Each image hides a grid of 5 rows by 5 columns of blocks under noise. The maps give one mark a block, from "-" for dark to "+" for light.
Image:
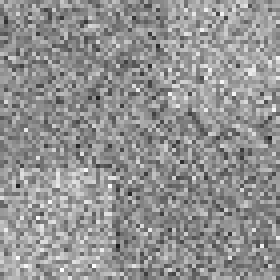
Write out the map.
---++
---++
-----
++---
++---
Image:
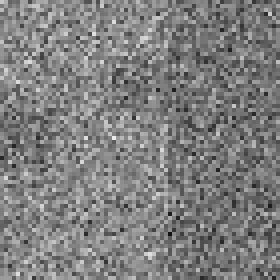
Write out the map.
+++--
++---
-++--
+++--
+++--
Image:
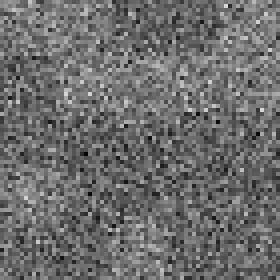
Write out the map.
++--+
-++++
-----
+----
--+--
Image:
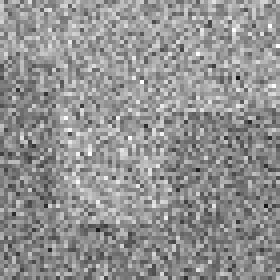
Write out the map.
+++++
-++++
-++--
-++--
-----
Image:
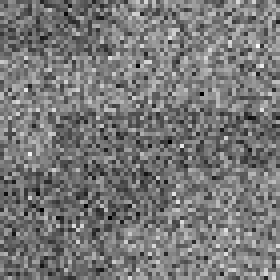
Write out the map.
--+++
+++++
+----
---++
--+++
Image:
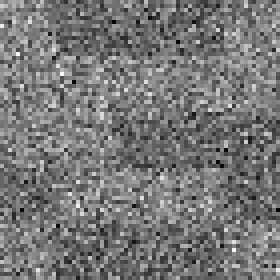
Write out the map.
+---+
+++++
++---
-+++-
+---+
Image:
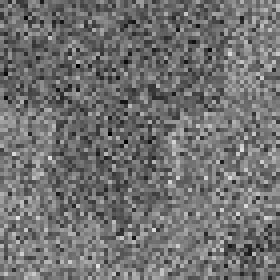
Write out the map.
----+
----+
+--++
+--++
++++-
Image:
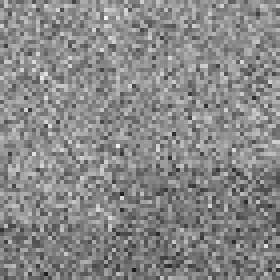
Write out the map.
+++++
+++++
+++++
++---
-----
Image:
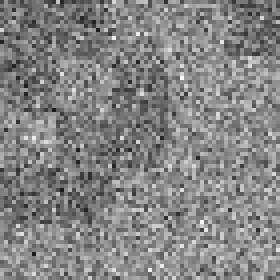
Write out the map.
--++-
-+-++
+--++
--+++
+++++
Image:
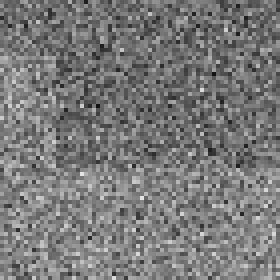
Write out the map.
-----
+----
+----
+++++
+++++
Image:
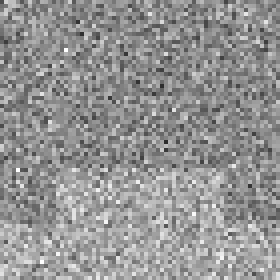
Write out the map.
-----
-----
-----
-+++-
+++++
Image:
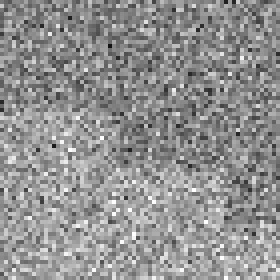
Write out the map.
-----
-----
++---
++++-
+++++
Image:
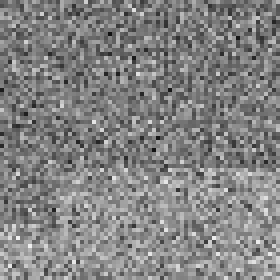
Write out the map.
-----
-----
-----
-++++
+++++
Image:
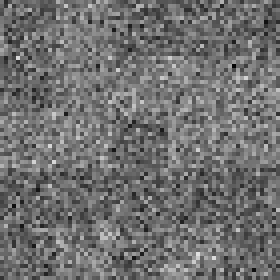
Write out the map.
-+---
-++++
++-++
-----
-+-+-
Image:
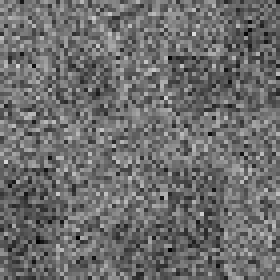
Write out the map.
++++-
+-+--
+++++
-++-+
-+--+
